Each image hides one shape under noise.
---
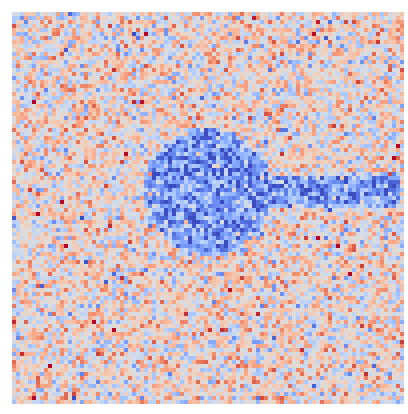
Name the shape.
lollipop
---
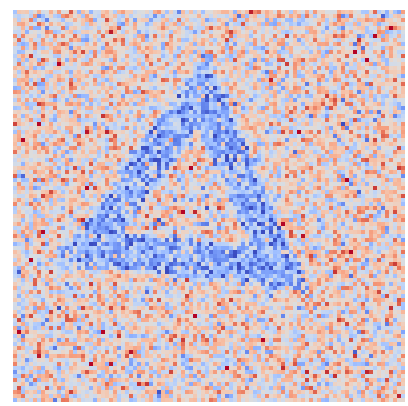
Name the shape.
triangle frame
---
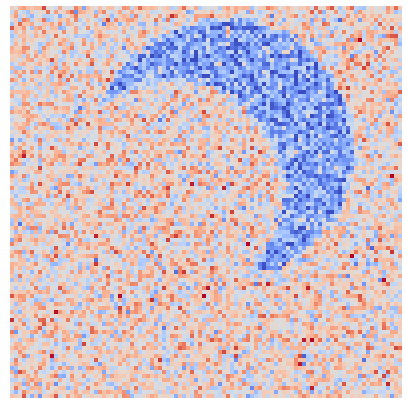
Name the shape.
crescent
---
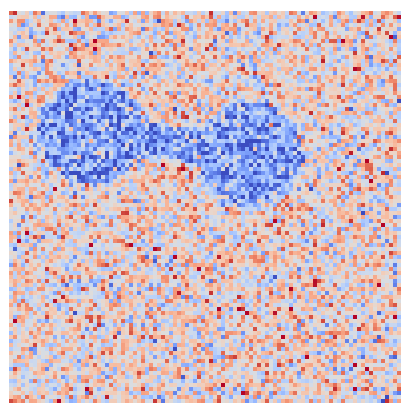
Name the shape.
dumbbell
